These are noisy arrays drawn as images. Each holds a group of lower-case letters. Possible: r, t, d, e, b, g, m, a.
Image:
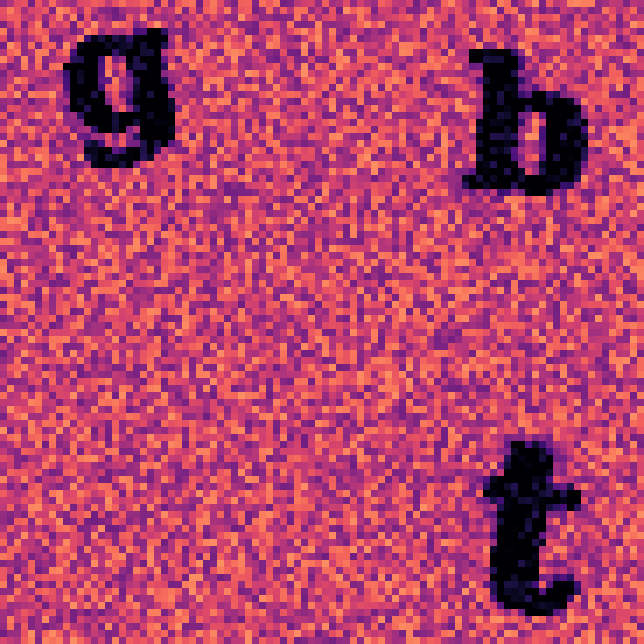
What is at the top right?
b
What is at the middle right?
nothing
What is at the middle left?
nothing
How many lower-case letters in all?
3
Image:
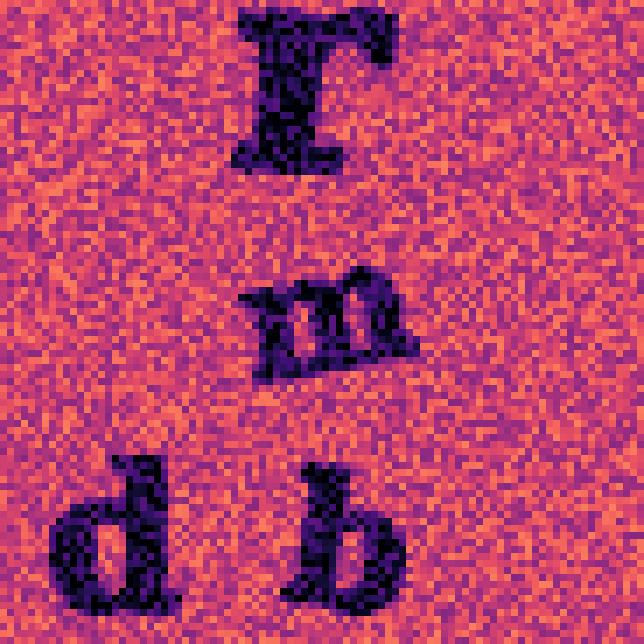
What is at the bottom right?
nothing
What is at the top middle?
r
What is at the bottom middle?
b
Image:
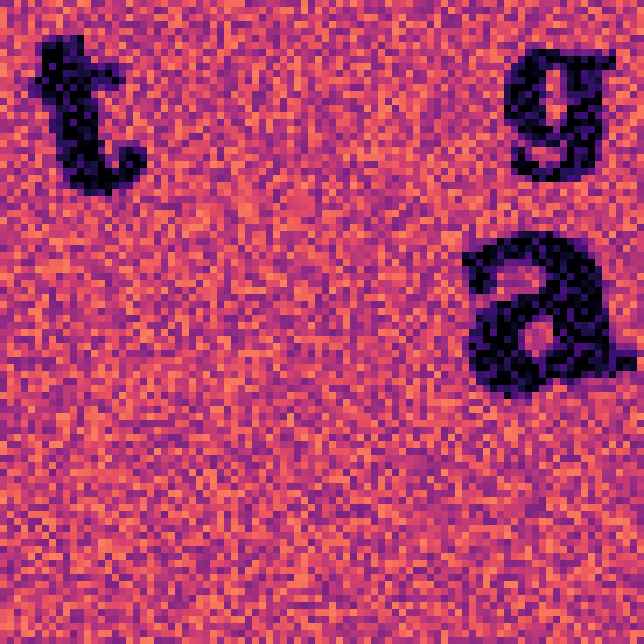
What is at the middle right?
a
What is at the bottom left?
nothing
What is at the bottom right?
nothing
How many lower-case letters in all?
3
